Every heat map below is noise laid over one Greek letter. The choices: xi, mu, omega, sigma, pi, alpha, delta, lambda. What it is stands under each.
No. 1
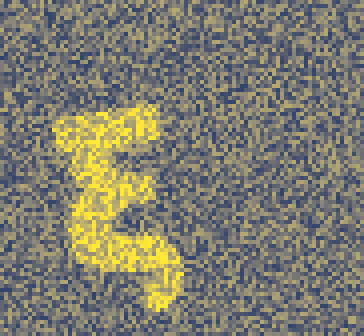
xi
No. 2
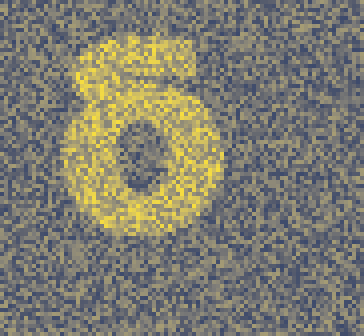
delta
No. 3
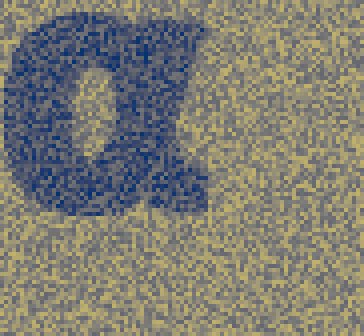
alpha
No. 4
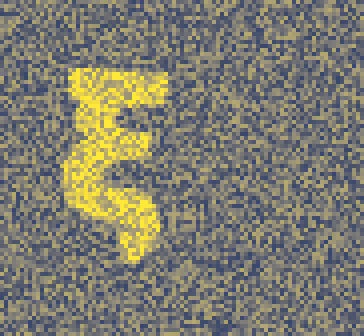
xi
